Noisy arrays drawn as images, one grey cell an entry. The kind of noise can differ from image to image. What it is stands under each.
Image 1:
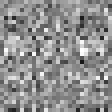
low rank plus noise
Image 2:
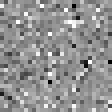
heavy tails
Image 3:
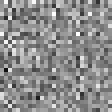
low rank plus noise
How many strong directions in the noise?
two
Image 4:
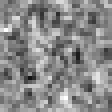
blotchy
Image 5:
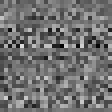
rows of uneven size
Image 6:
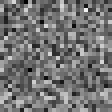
independent entries
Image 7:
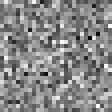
independent entries
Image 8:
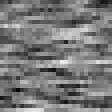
streaked along the rows
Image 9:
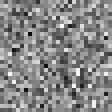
independent entries
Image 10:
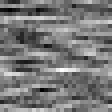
streaked along the rows
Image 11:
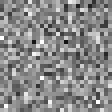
independent entries
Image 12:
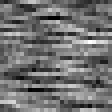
streaked along the rows
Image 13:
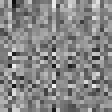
low rank plus noise
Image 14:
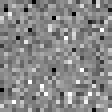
heavy tails
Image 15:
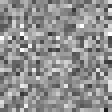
low rank plus noise
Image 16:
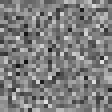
independent entries
